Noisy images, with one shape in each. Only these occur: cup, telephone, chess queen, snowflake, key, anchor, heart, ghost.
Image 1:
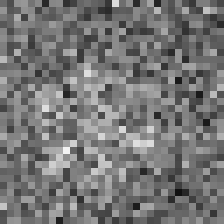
snowflake
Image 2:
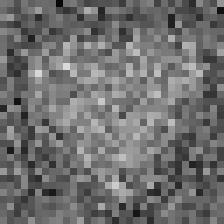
heart
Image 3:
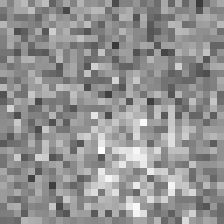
snowflake
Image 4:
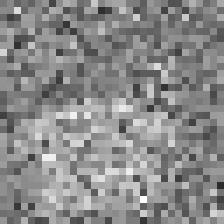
telephone
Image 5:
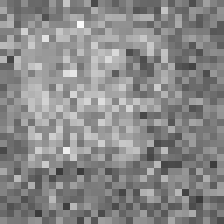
cup
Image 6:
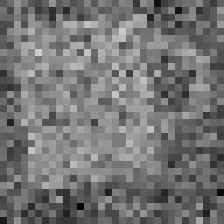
cup
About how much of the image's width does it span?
nearly all
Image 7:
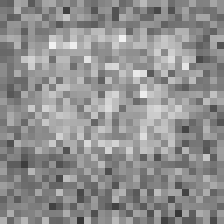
telephone
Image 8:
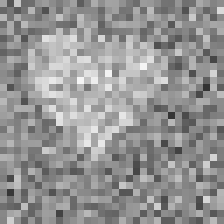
heart
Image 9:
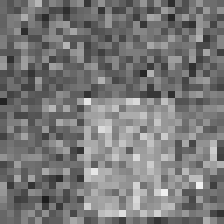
cup
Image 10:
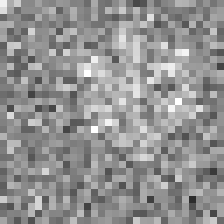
snowflake
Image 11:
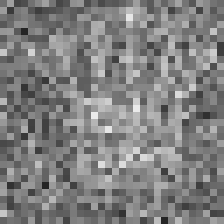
chess queen
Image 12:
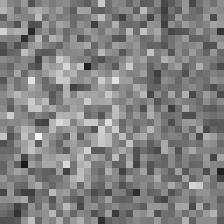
snowflake
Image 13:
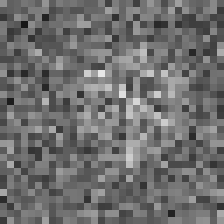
snowflake
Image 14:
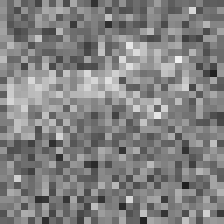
key
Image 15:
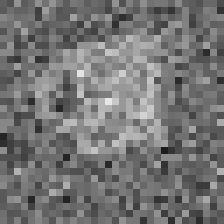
cup
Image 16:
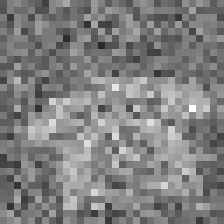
telephone
